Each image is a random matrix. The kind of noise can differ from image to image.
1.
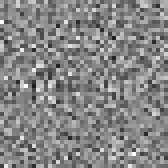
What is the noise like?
low rank plus noise
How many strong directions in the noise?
two
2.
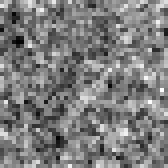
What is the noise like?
blotchy
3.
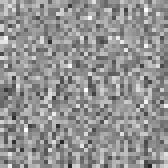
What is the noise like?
low rank plus noise
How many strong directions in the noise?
three or four
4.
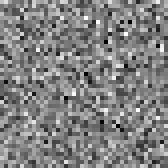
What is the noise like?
independent entries
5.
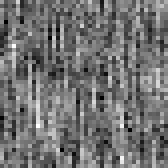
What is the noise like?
streaked along the columns
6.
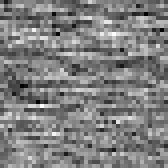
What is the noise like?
streaked along the rows
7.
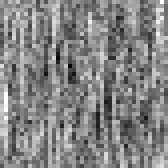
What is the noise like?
streaked along the columns
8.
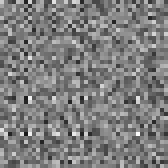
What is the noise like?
low rank plus noise
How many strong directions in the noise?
one
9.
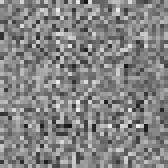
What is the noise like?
low rank plus noise
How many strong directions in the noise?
three or four
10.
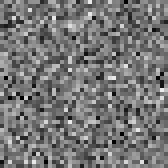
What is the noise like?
independent entries
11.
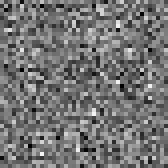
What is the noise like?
low rank plus noise
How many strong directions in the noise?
five to eight
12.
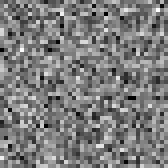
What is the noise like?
low rank plus noise
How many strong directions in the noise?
three or four
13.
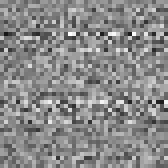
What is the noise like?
rows of uneven size
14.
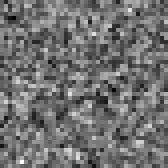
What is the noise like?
blotchy
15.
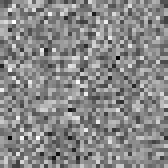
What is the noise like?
low rank plus noise
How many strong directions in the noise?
five to eight
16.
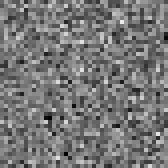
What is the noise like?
low rank plus noise
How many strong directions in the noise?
five to eight
